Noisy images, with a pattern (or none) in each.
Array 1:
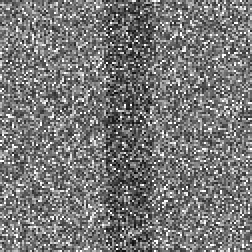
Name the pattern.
one vertical stripe
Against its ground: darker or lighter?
darker
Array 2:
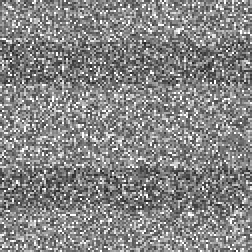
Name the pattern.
horizontal stripes
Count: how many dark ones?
2
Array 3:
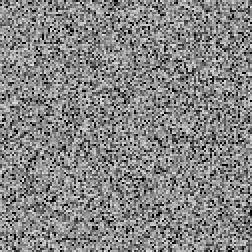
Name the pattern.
only noise
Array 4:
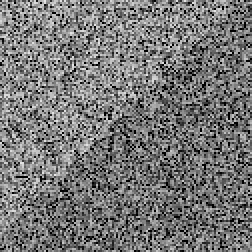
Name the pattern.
a sharp edge
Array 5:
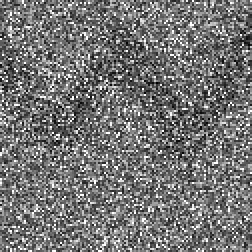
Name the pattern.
a wavy band
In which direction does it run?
left to right
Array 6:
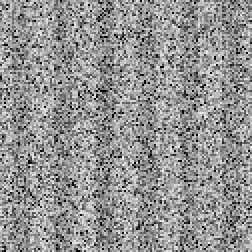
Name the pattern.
vertical stripes
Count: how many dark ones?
6
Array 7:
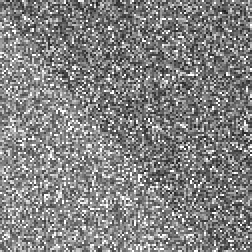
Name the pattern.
a sharp edge
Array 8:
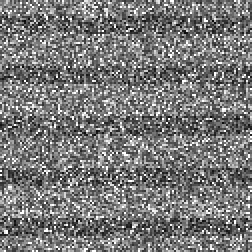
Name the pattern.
horizontal stripes
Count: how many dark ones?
5
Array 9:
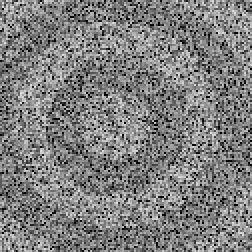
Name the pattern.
rings round one point
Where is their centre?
centre
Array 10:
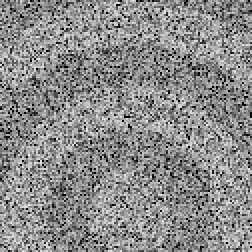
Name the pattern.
rings round one point
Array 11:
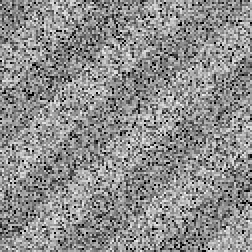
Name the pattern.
diagonal stripes
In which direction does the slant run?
bottom left to top right
